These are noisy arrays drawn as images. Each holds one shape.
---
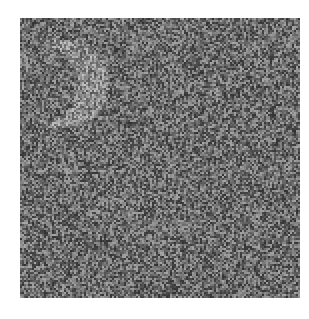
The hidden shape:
crescent
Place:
top left
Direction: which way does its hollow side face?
left
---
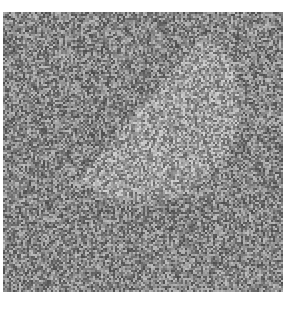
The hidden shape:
half disc
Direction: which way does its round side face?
down and right
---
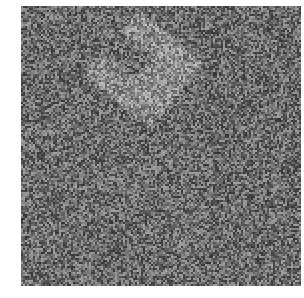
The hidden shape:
square with a notch
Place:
top middle
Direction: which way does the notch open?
up and left
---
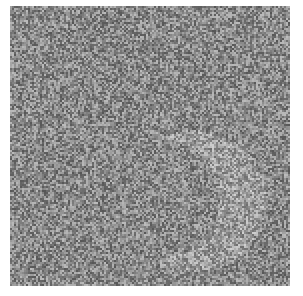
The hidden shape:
crescent
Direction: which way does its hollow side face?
left
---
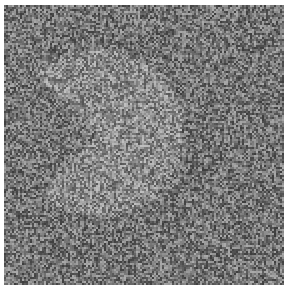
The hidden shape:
disc with a wedge cut out
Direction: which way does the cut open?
left
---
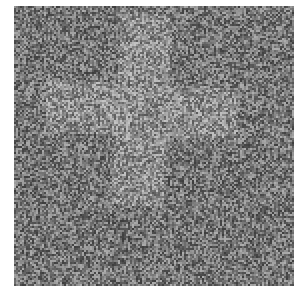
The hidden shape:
cross
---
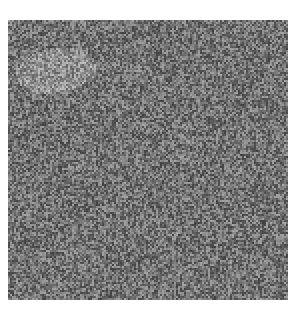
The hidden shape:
ellipse
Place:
top left
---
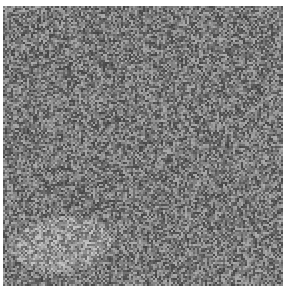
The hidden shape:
ellipse
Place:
bottom left
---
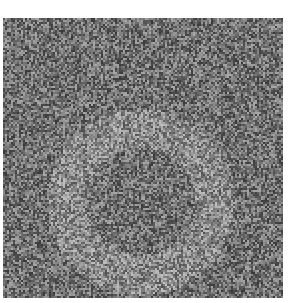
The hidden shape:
ring
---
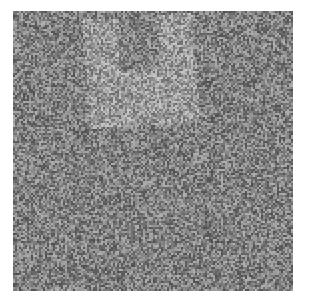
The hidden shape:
square with a notch
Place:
top middle
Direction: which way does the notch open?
up
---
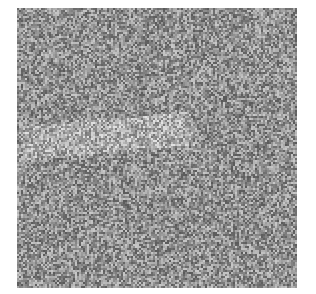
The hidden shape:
bar
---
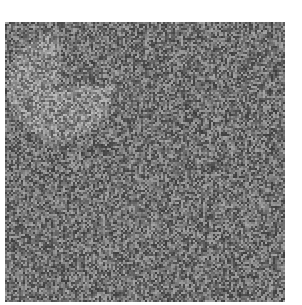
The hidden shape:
disc with a wedge cut out
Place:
top left
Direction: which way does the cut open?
up and right
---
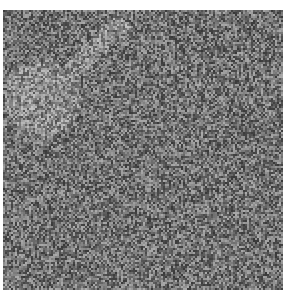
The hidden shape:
lollipop
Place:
top left
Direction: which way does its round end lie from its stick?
down and left
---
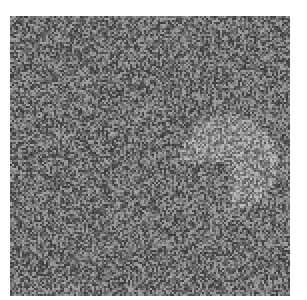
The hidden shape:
disc with a wedge cut out
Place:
middle right
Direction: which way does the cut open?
down and left
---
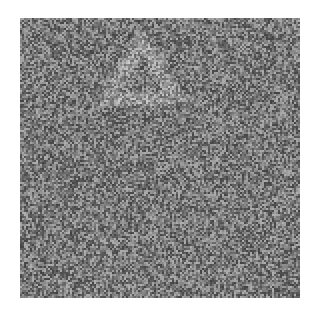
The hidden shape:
triangle frame
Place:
top middle
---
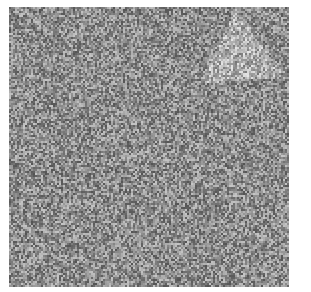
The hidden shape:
triangle
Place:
top right
